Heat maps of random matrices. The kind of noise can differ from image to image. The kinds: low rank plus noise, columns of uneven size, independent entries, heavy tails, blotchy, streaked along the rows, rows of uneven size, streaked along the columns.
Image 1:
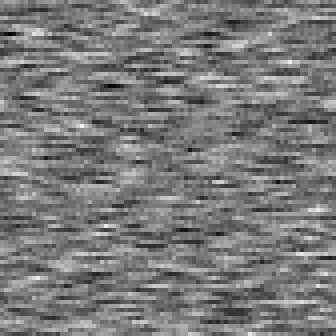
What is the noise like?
streaked along the rows
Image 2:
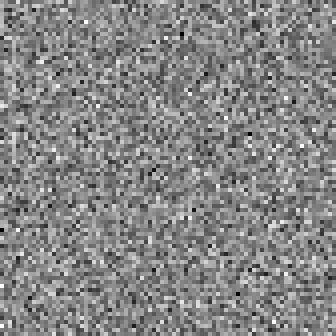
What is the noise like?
independent entries
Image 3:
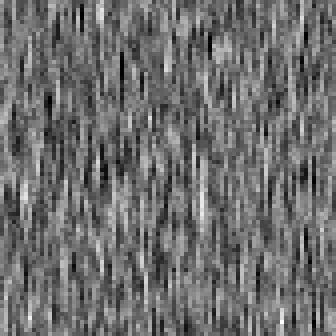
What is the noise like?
streaked along the columns
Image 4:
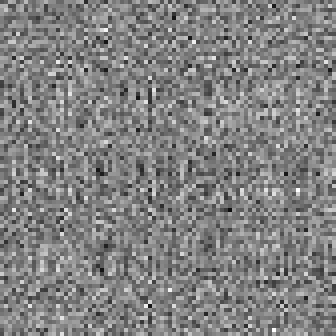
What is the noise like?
low rank plus noise
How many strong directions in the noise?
three or four
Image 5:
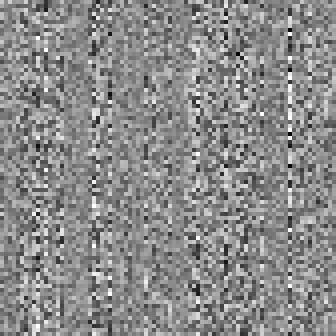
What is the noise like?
columns of uneven size
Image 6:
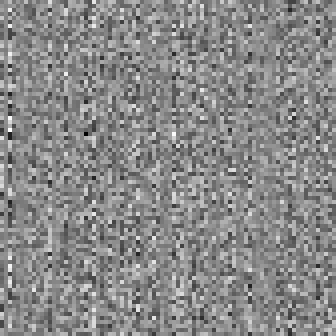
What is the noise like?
columns of uneven size
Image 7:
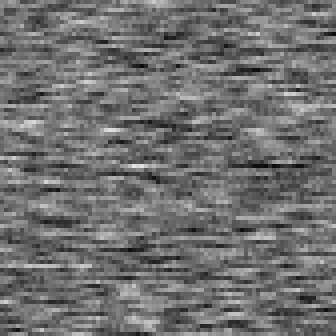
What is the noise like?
streaked along the rows
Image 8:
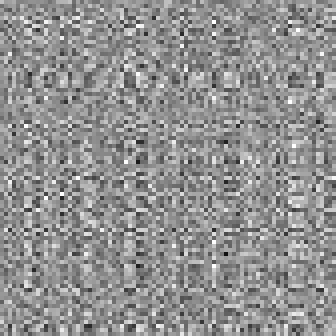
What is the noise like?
low rank plus noise
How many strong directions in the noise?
one
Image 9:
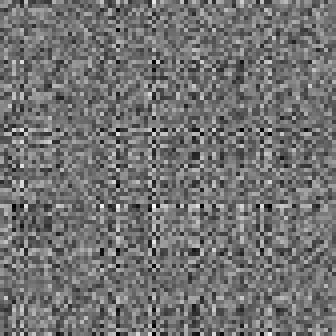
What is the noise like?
low rank plus noise
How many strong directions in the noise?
one
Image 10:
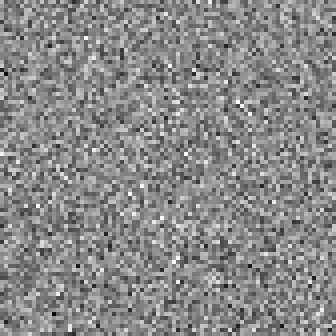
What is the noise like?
independent entries
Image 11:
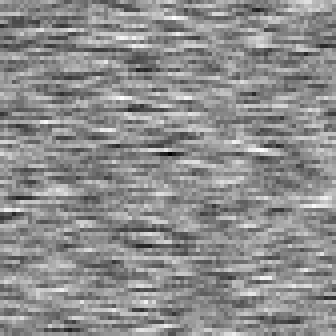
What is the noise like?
streaked along the rows
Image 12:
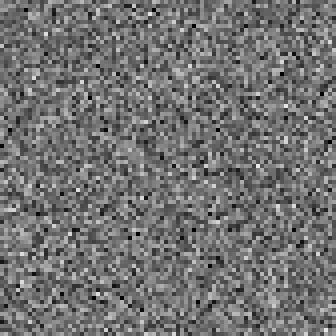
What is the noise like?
independent entries
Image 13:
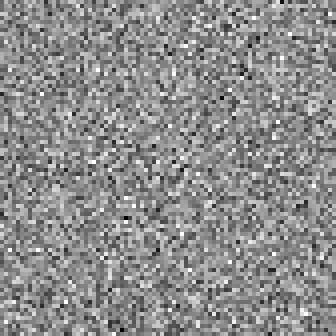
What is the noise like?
independent entries
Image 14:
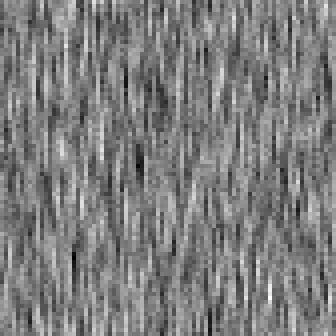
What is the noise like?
streaked along the columns
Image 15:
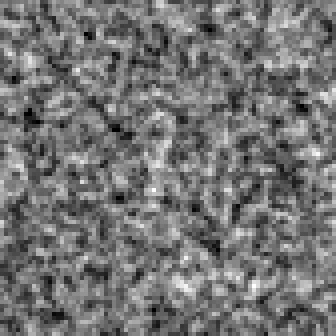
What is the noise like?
blotchy
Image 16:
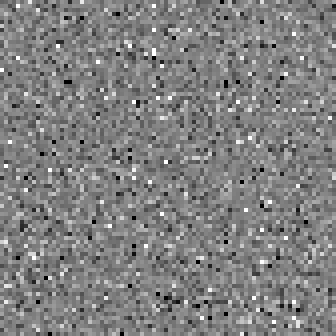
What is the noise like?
heavy tails
